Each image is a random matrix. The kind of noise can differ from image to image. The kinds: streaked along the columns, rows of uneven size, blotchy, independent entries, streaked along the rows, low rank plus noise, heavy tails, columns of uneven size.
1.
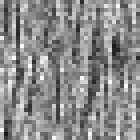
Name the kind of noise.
streaked along the columns
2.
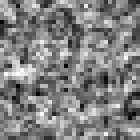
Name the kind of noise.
blotchy
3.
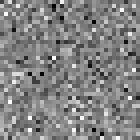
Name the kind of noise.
heavy tails
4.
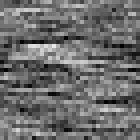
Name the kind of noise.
streaked along the rows
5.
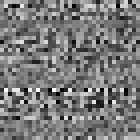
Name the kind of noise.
rows of uneven size
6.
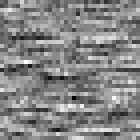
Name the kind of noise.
streaked along the rows
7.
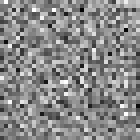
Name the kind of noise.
low rank plus noise
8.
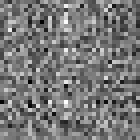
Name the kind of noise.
low rank plus noise
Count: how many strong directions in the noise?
one
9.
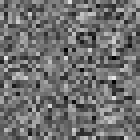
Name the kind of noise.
low rank plus noise
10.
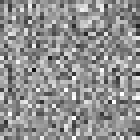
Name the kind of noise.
low rank plus noise
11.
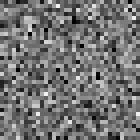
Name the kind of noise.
independent entries
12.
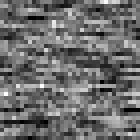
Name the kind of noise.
streaked along the rows
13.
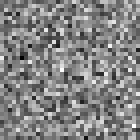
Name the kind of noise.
independent entries
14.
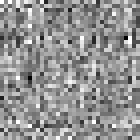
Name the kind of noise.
low rank plus noise
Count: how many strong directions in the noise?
two
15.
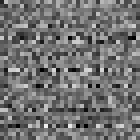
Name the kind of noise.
rows of uneven size
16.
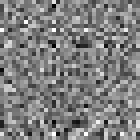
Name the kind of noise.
low rank plus noise
